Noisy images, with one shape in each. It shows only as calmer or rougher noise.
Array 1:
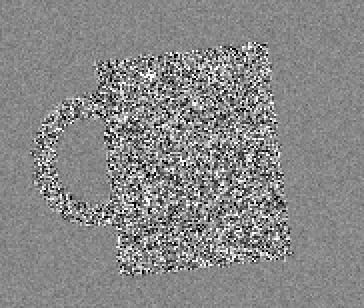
cup
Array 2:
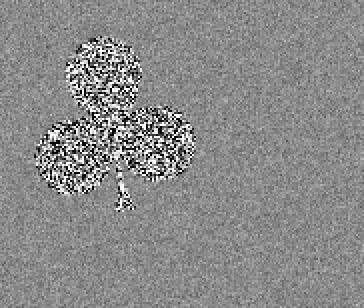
club
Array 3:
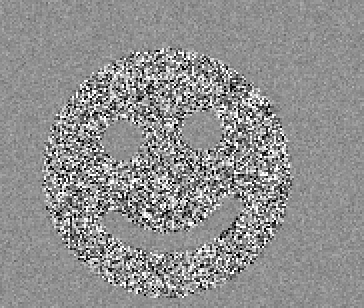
smiling face
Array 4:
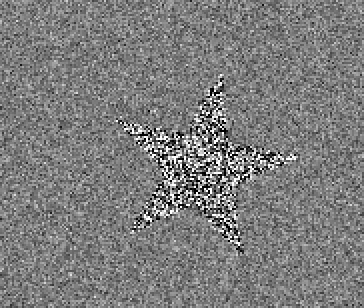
star
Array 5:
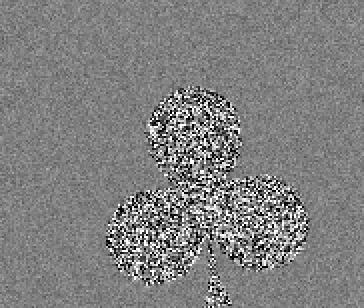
club
